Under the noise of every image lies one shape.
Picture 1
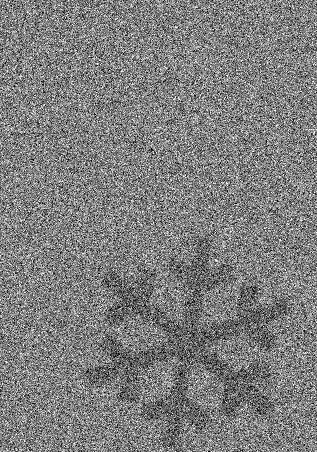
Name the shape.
snowflake
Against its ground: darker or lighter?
darker
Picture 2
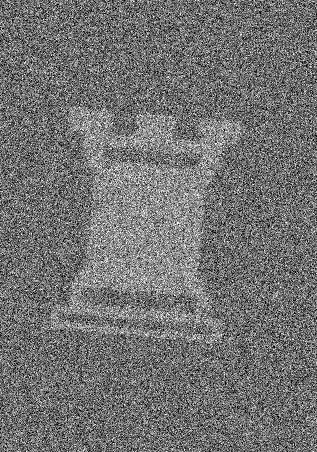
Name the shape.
chess rook
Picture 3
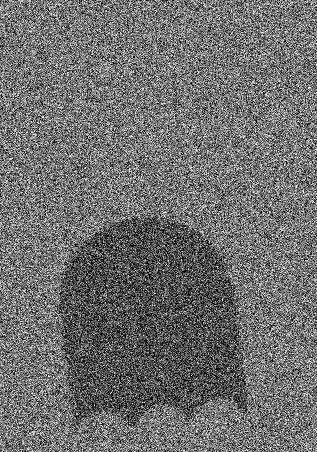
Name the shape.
ghost
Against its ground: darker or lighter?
darker
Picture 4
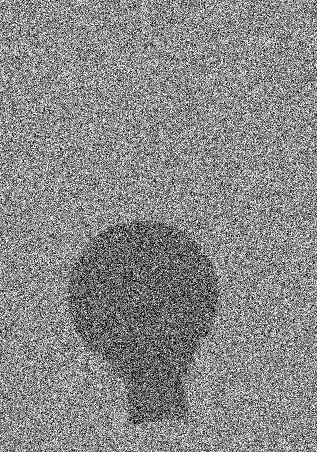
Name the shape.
light bulb
